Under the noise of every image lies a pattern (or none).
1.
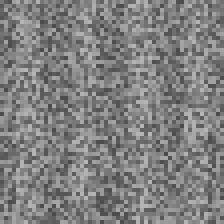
vertical stripes
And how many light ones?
4
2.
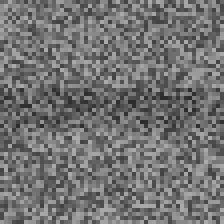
one horizontal stripe
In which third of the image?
middle
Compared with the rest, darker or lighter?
darker
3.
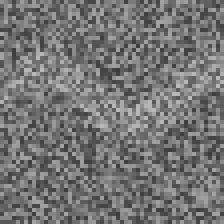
a wavy band
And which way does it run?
left to right
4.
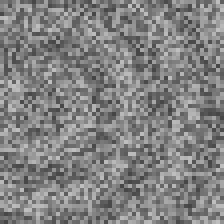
rings round one point
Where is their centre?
middle left
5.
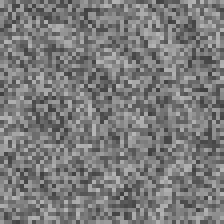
rings round one point
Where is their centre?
middle left
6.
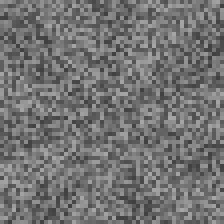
spokes from one point
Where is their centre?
centre
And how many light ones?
7
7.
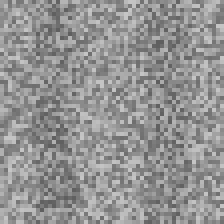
vertical stripes
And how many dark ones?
2
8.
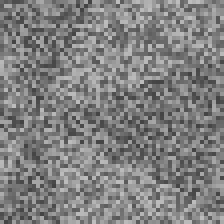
spokes from one point
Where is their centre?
middle left
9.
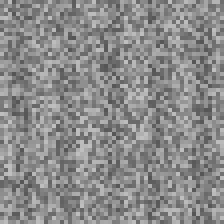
vertical stripes
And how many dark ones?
5
